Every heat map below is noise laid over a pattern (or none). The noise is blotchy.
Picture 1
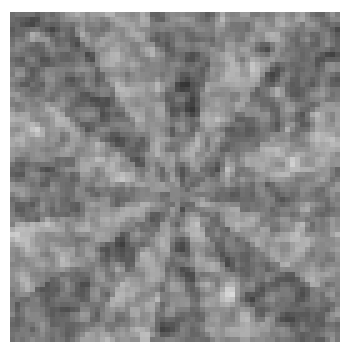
spokes from one point
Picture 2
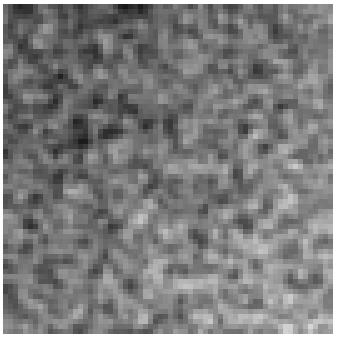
a smooth slope
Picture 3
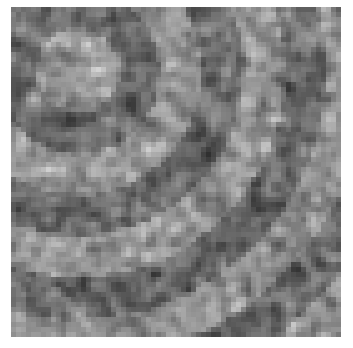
rings round one point
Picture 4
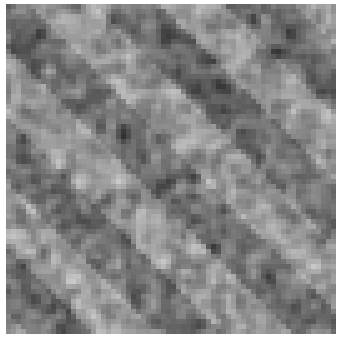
diagonal stripes
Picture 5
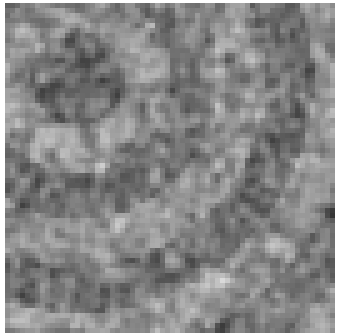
rings round one point
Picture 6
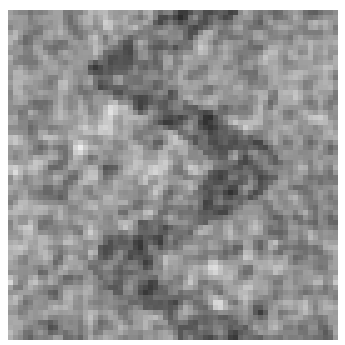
a wavy band
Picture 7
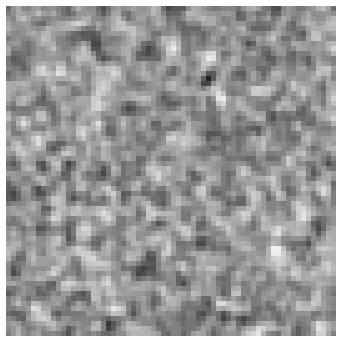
only noise
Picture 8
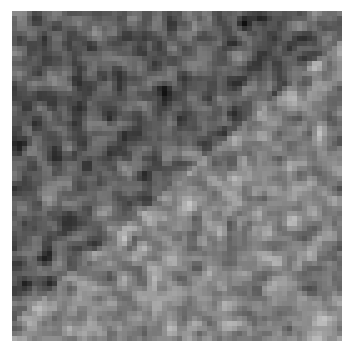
a sharp edge
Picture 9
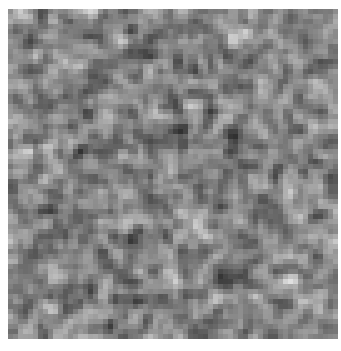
only noise
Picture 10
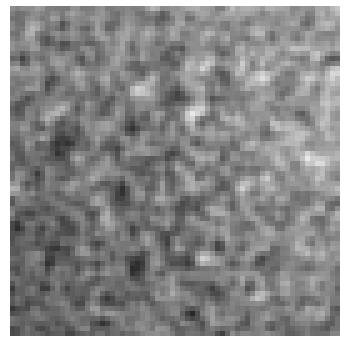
a smooth slope
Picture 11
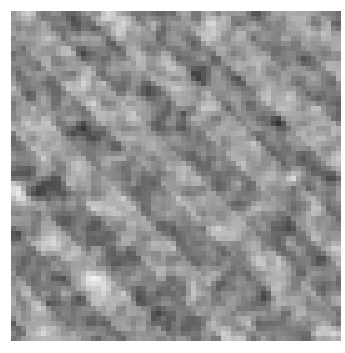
diagonal stripes
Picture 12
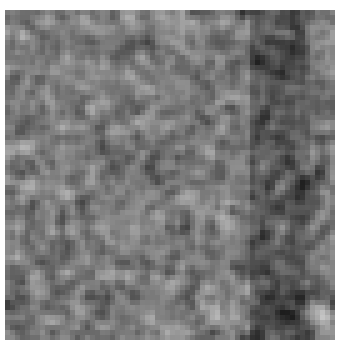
one vertical stripe
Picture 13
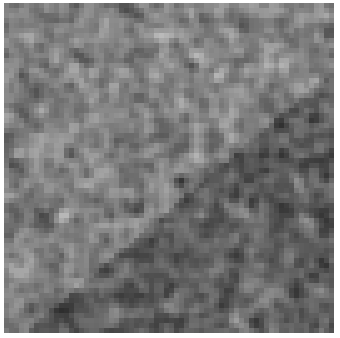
a sharp edge
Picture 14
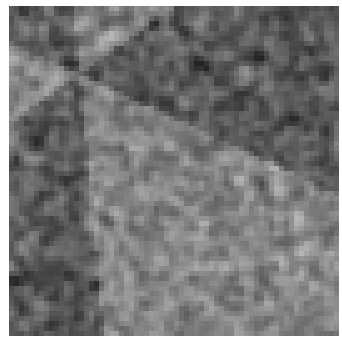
spokes from one point
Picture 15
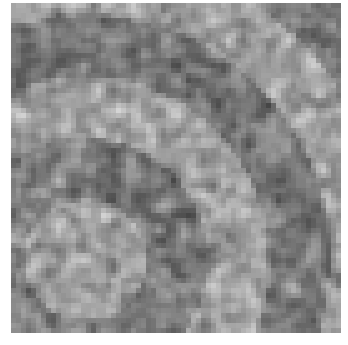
rings round one point
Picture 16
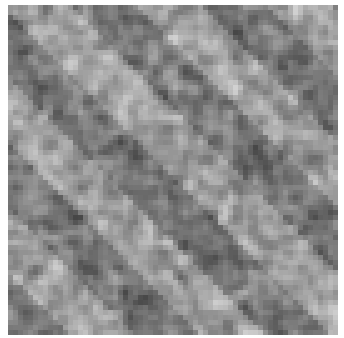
diagonal stripes
